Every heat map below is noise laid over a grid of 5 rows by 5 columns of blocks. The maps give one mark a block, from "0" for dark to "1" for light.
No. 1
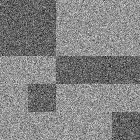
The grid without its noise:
00111
00111
11000
10111
11110
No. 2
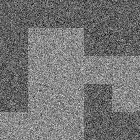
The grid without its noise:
00000
01100
01111
01101
11100
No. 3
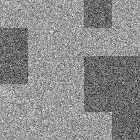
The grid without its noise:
11101
01111
01100
11100
11110
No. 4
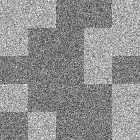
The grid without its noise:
11001
10011
00010
10001
01001
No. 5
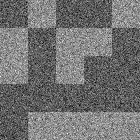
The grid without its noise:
01001
10110
10100
00000
01111
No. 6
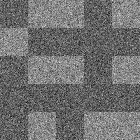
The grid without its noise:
01101
10000
01101
00000
01011
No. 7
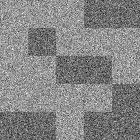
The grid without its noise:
11100
10111
11001
11110
00100
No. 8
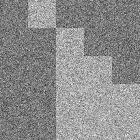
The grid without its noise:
01000
00100
00110
00111
00111
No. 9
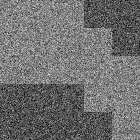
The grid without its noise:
11100
11110
11111
00011
00001
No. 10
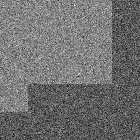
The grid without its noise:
11110
11110
11110
10000
00000
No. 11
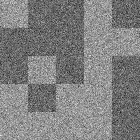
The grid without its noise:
10010
00011
01010
10110
11110
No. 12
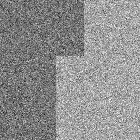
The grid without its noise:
00011
00011
00111
00111
00111
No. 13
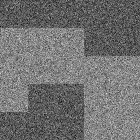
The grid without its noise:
00000
11100
11111
10011
00011
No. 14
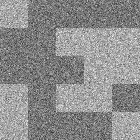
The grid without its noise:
10000
00111
00011
10110
10001
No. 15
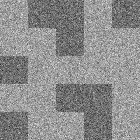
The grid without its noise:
10010
11011
01111
11001
01101
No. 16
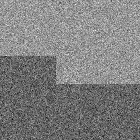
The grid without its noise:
11111
11111
00111
00000
00000
